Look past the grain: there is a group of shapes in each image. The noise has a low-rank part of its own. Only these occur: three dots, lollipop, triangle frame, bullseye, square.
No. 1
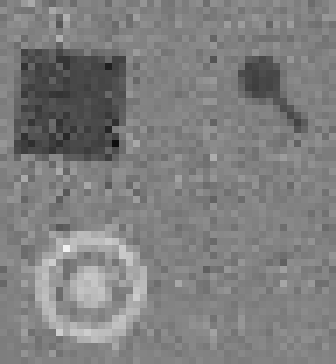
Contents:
top left: dark square; top right: dark lollipop; bottom left: light bullseye
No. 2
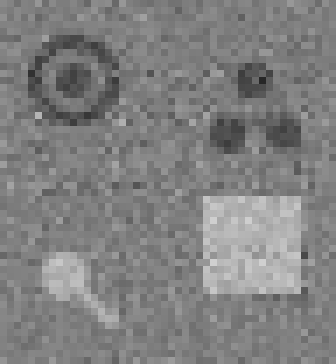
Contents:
top left: dark bullseye; top right: dark three dots; bottom left: light lollipop; bottom right: light square
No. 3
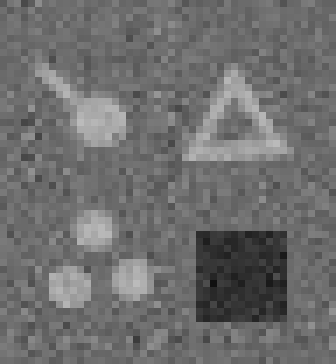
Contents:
top left: light lollipop; top right: light triangle frame; bottom left: light three dots; bottom right: dark square
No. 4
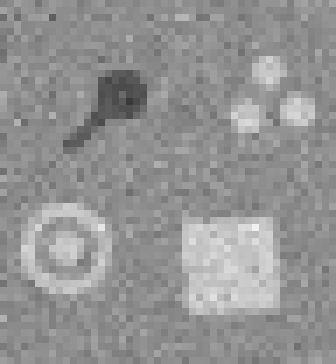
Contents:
top left: dark lollipop; top right: light three dots; bottom left: light bullseye; bottom right: light square
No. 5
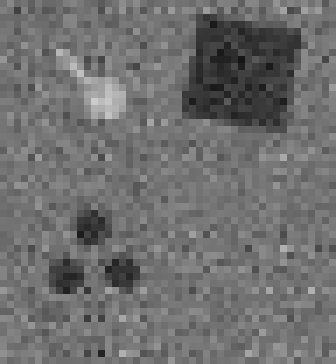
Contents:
top left: light lollipop; top right: dark square; bottom left: dark three dots
